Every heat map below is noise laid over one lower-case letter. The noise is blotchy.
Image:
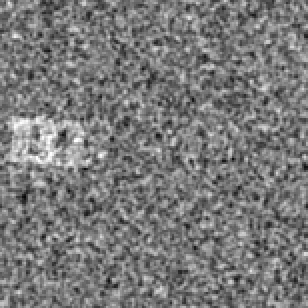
m
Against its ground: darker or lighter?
lighter
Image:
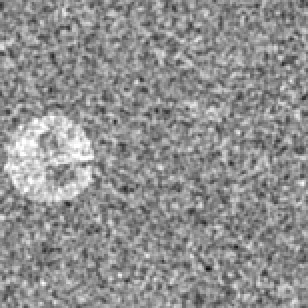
e
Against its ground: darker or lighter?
lighter
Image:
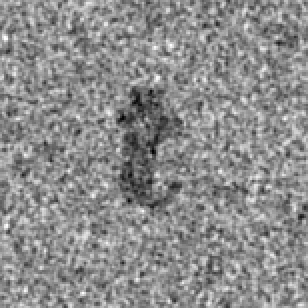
t
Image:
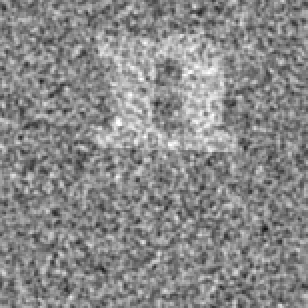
n
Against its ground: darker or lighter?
lighter
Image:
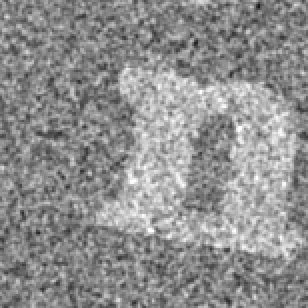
n
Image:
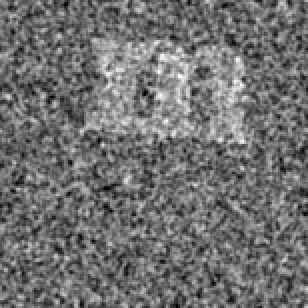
m
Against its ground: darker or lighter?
lighter
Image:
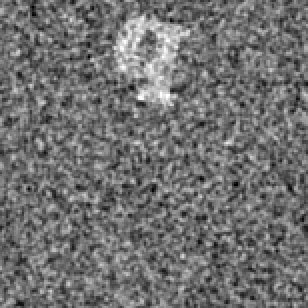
q
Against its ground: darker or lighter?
lighter
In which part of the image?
top middle
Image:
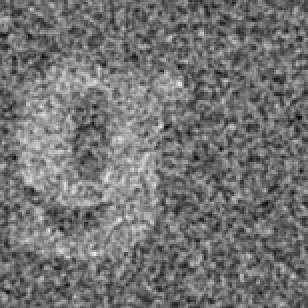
g
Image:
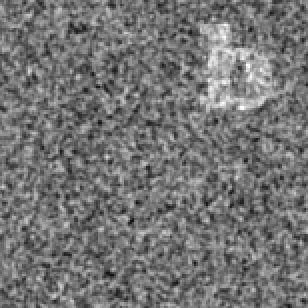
b
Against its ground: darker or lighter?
lighter
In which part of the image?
top right
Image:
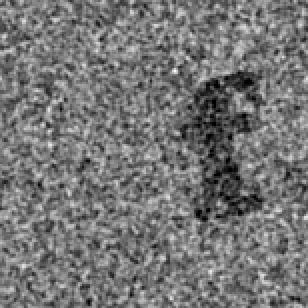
f
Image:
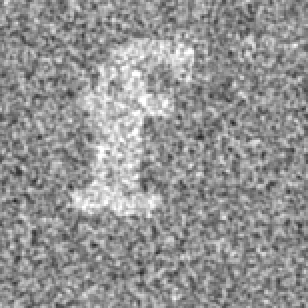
f
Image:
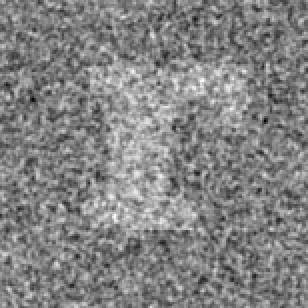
r
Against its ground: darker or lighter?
lighter
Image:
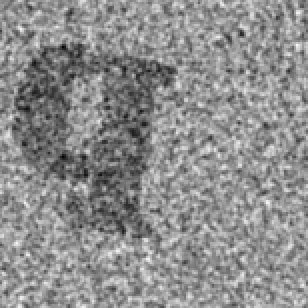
q
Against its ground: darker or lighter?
darker
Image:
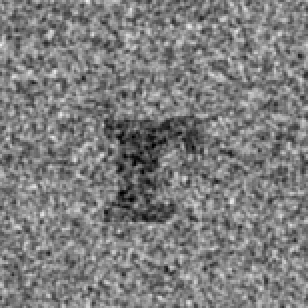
r
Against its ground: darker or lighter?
darker
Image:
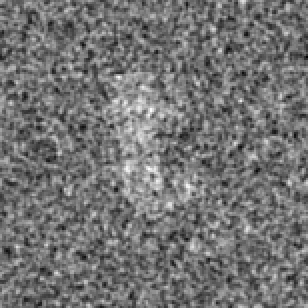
t
